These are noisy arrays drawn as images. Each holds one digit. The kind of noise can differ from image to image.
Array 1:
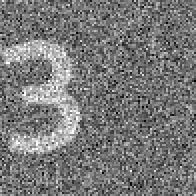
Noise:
independent entries
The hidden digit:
3
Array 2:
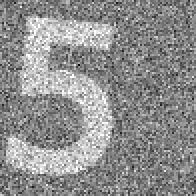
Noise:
independent entries
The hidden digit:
5
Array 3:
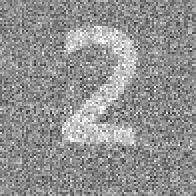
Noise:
low rank plus noise
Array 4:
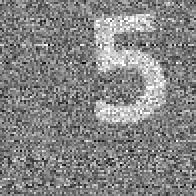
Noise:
rows of uneven size
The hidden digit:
5
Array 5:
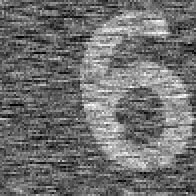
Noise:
streaked along the rows
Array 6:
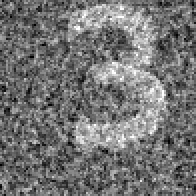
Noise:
blotchy
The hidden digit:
3
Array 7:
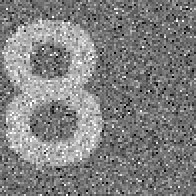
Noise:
heavy tails
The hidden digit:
8
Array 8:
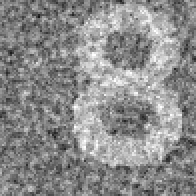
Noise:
blotchy
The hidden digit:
8
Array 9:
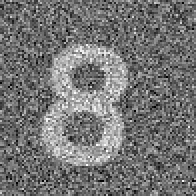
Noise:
low rank plus noise
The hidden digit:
8
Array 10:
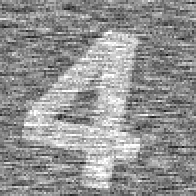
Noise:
streaked along the rows
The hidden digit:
4
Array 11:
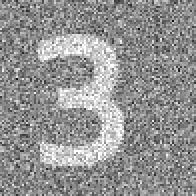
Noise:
low rank plus noise
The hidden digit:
3
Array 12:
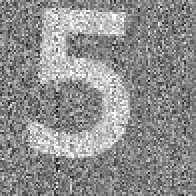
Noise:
columns of uneven size
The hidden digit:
5
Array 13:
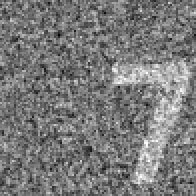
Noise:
blotchy
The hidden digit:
7
